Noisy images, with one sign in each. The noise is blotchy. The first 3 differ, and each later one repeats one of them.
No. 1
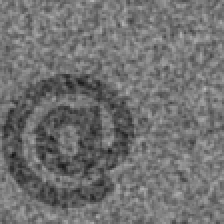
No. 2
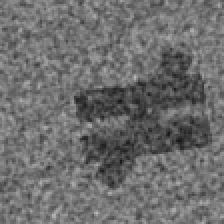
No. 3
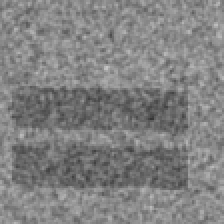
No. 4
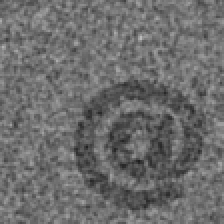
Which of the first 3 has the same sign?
1
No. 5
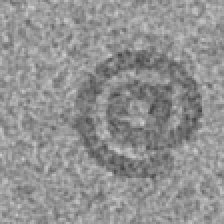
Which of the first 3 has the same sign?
1
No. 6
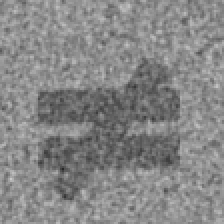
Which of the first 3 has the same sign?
2
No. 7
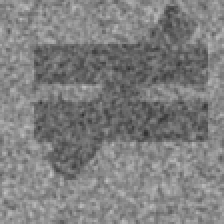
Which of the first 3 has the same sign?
2
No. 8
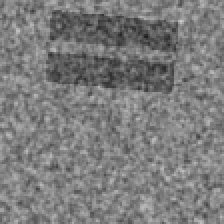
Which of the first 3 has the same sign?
3
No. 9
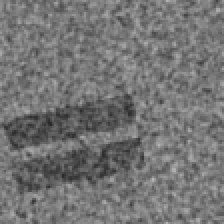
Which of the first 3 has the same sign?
3
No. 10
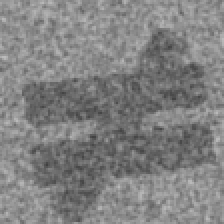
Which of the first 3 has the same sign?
2
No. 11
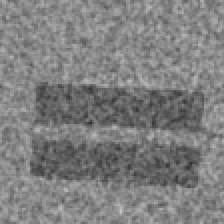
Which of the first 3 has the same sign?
3
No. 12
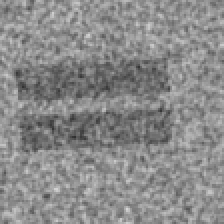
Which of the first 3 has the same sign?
3
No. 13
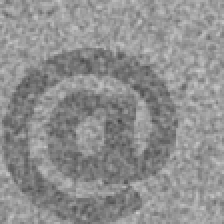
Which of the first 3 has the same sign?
1
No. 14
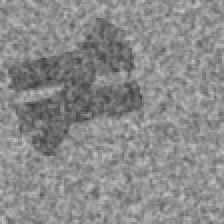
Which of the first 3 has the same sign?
2
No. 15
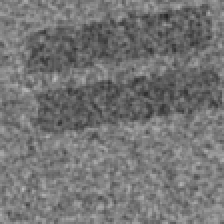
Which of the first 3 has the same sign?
3
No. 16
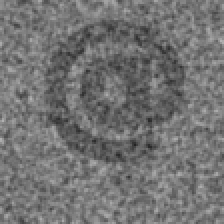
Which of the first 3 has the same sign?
1
